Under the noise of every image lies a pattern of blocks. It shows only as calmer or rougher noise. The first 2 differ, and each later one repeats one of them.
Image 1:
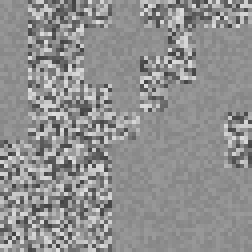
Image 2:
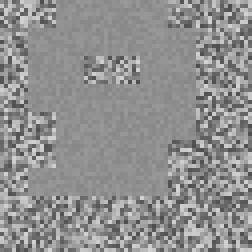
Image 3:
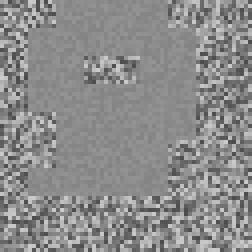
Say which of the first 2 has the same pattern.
2
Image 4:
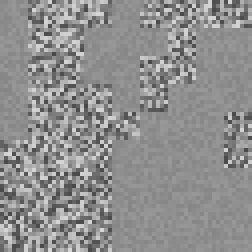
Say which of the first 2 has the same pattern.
1
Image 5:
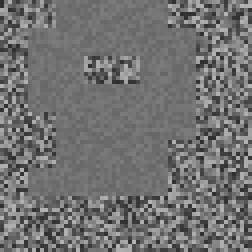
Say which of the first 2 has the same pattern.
2
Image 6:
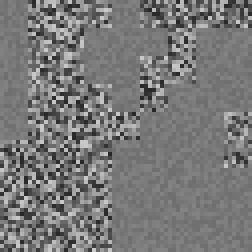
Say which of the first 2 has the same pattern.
1
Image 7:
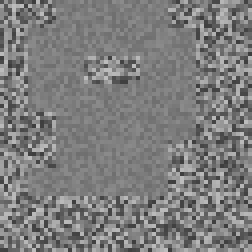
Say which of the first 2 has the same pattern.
2
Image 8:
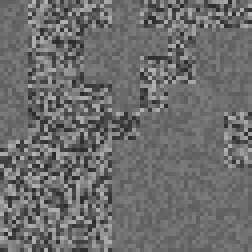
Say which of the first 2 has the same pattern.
1
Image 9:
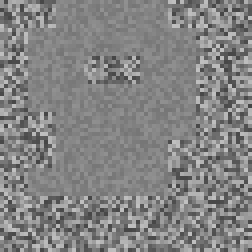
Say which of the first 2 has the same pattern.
2
